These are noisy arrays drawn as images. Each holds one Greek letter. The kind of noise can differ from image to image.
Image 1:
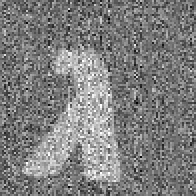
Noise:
columns of uneven size
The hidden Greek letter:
lambda
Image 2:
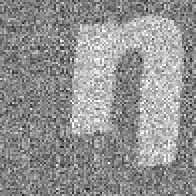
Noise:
low rank plus noise
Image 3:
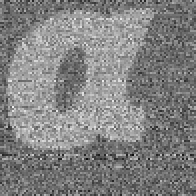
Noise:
rows of uneven size
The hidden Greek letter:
alpha
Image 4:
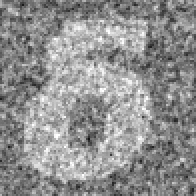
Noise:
blotchy
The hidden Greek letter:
delta
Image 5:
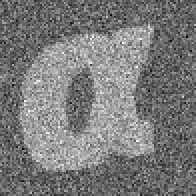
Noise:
independent entries
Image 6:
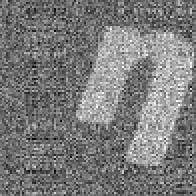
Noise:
low rank plus noise
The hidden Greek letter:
eta
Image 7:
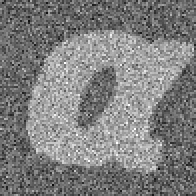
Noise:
independent entries
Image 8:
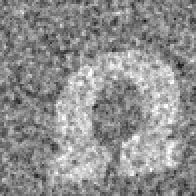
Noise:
blotchy
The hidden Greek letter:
omega
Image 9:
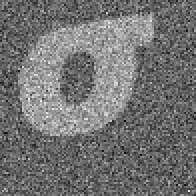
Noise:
independent entries
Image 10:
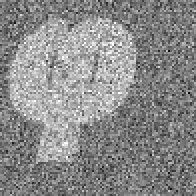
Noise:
low rank plus noise
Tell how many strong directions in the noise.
five to eight
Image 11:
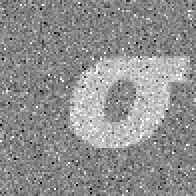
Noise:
heavy tails
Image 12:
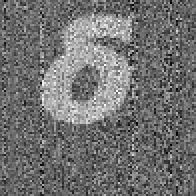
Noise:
columns of uneven size
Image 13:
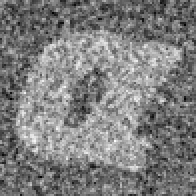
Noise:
blotchy
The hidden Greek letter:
alpha
